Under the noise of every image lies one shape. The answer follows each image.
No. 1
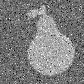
pear
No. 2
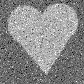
heart
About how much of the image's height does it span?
nearly all
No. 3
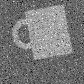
cup
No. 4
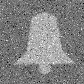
bell
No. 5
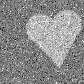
heart
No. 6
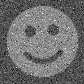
smiling face
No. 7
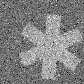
asterisk
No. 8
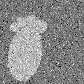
footprint
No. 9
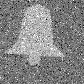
bell
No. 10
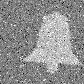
bell
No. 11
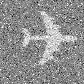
airplane
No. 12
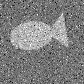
fish
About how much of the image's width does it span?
two thirds
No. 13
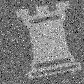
chess rook
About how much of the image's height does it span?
nearly all
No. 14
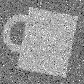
cup
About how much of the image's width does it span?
nearly all
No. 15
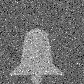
bell
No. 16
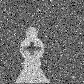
chess bishop
